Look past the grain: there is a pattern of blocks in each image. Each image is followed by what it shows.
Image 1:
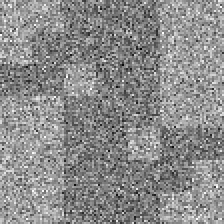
the same after a half turn
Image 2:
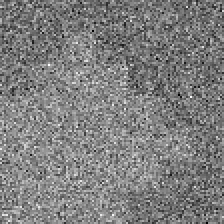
mirrored about the diagonal from the bottom left
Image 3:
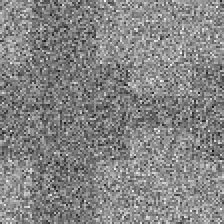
top and bottom mirror each other
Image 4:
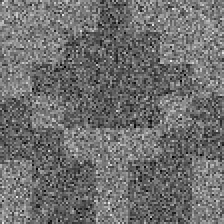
left and right mirror each other
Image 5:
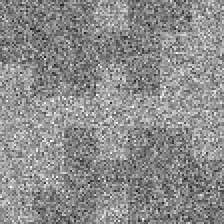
the same after a half turn
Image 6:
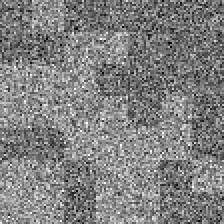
mirrored about the diagonal from the bottom left
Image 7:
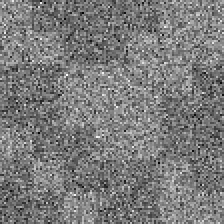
mirrored about the diagonal from the bottom left
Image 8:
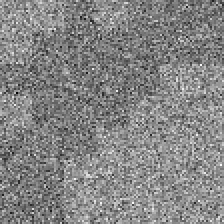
mirrored about the diagonal from the top left
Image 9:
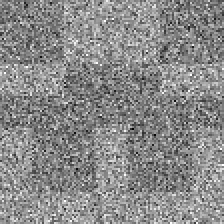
left and right mirror each other
